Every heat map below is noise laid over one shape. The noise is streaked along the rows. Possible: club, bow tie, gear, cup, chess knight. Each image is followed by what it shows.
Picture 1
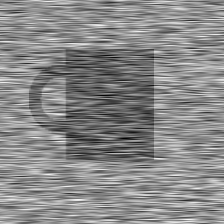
cup
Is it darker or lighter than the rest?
darker
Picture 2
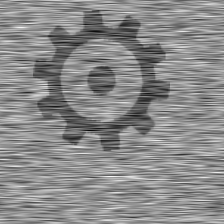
gear
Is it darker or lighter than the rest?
darker
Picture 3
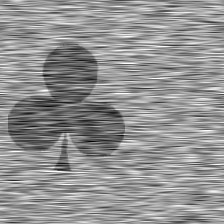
club
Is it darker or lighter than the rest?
darker
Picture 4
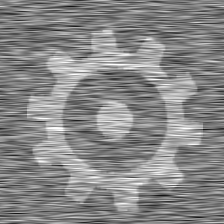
gear
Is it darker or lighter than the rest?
lighter
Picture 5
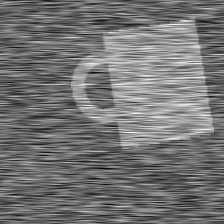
cup
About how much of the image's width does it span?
two thirds
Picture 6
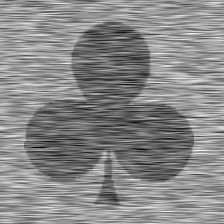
club
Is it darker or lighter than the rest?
darker
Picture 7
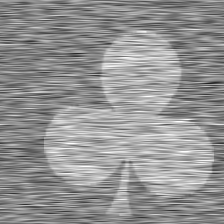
club
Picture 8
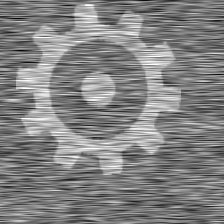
gear
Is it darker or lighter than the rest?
lighter
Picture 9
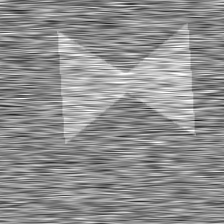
bow tie
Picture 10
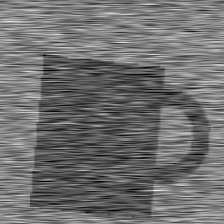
cup
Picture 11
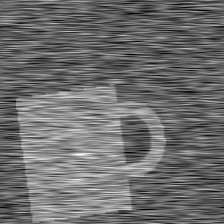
cup
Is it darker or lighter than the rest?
lighter
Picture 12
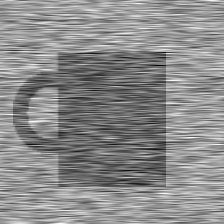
cup
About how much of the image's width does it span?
two thirds
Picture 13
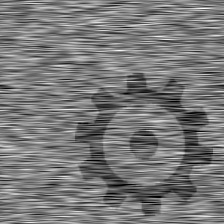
gear
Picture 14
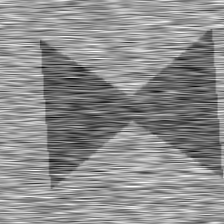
bow tie
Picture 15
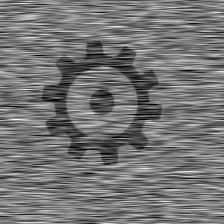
gear
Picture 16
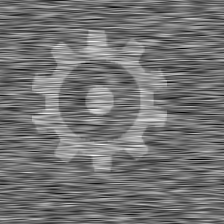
gear
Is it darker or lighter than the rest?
lighter
